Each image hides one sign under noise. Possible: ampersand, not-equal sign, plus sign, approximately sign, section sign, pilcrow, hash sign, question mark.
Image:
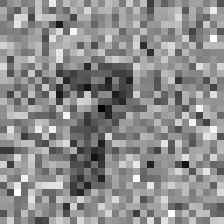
question mark
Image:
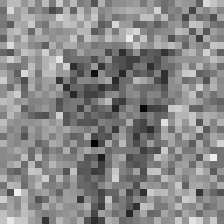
pilcrow
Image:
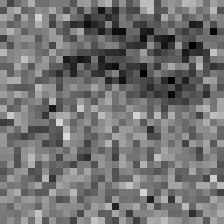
approximately sign
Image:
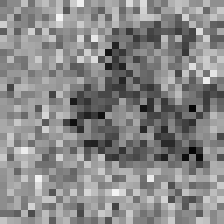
ampersand
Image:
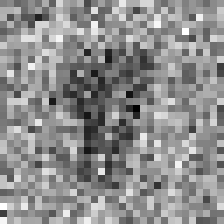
pilcrow
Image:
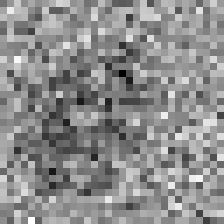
hash sign
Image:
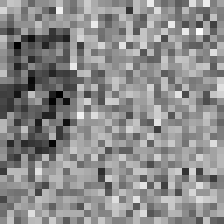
section sign
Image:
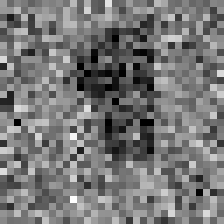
pilcrow
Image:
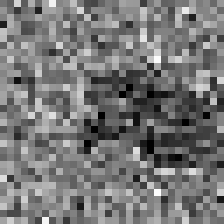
approximately sign
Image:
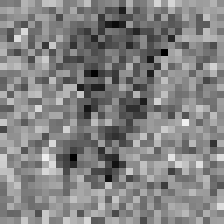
pilcrow
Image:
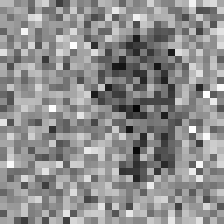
pilcrow
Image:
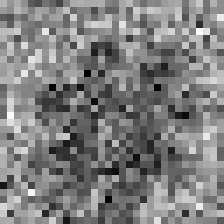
hash sign
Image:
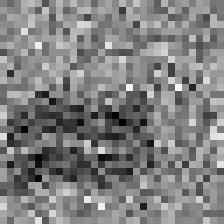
approximately sign
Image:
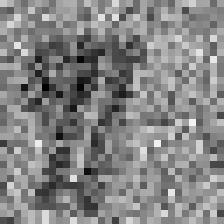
pilcrow
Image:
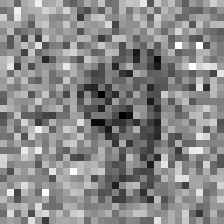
pilcrow
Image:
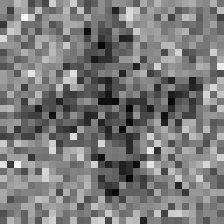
plus sign
